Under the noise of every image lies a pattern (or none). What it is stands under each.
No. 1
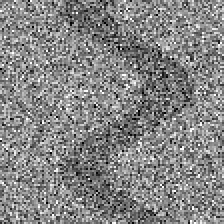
a wavy band
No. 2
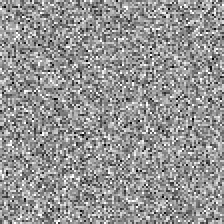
only noise
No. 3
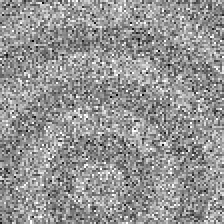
rings round one point
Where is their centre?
bottom middle
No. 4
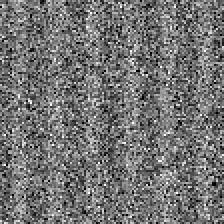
vertical stripes
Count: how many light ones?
6
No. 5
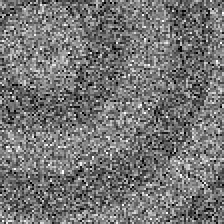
rings round one point
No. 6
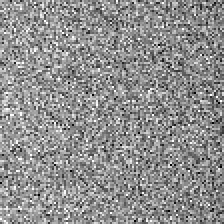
a smooth slope
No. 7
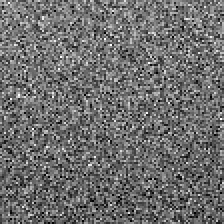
a smooth slope
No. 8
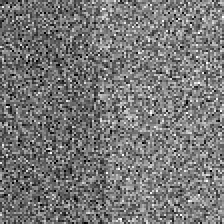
a sharp edge
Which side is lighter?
right
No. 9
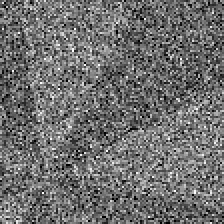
spokes from one point
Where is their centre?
bottom left
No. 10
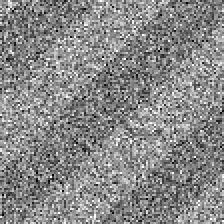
diagonal stripes
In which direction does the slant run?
bottom left to top right
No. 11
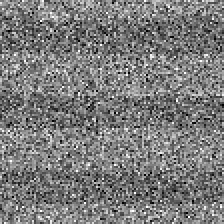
horizontal stripes
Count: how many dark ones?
3
